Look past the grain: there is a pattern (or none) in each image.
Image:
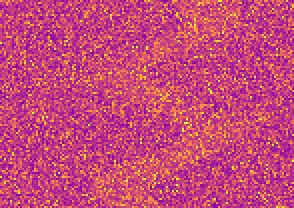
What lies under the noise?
a wavy band
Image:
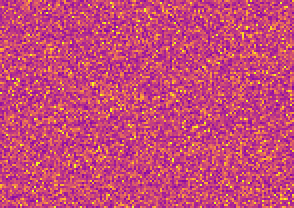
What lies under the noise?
only noise
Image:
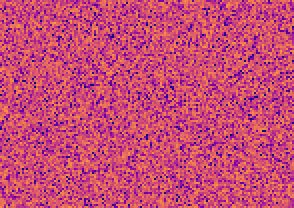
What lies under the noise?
only noise
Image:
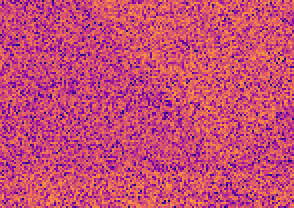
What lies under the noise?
spokes from one point
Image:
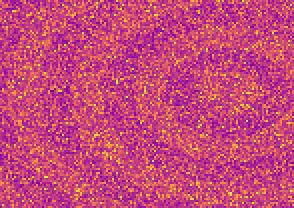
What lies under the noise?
rings round one point
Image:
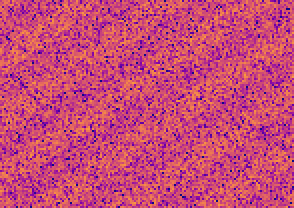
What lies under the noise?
diagonal stripes
